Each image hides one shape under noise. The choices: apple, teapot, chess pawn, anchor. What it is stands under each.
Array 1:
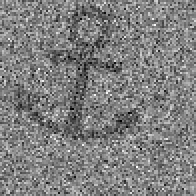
anchor
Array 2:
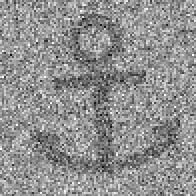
anchor
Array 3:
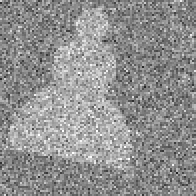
chess pawn
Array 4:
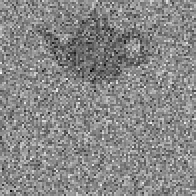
teapot
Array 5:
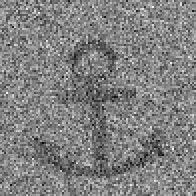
anchor
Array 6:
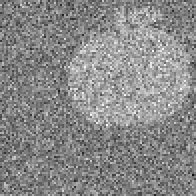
apple
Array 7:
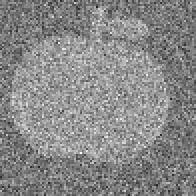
apple
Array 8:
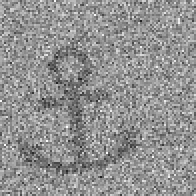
anchor
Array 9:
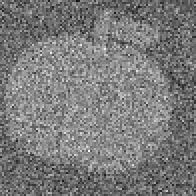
apple
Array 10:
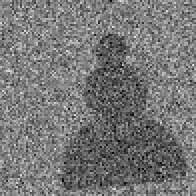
chess pawn
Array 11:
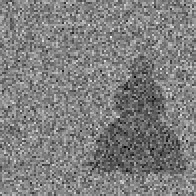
chess pawn
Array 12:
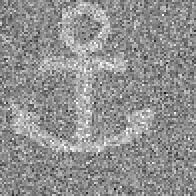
anchor
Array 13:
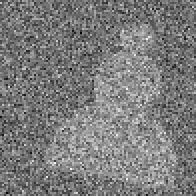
chess pawn
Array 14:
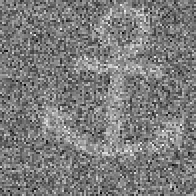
anchor
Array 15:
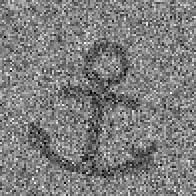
anchor
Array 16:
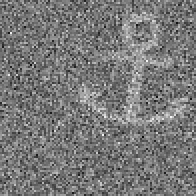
anchor
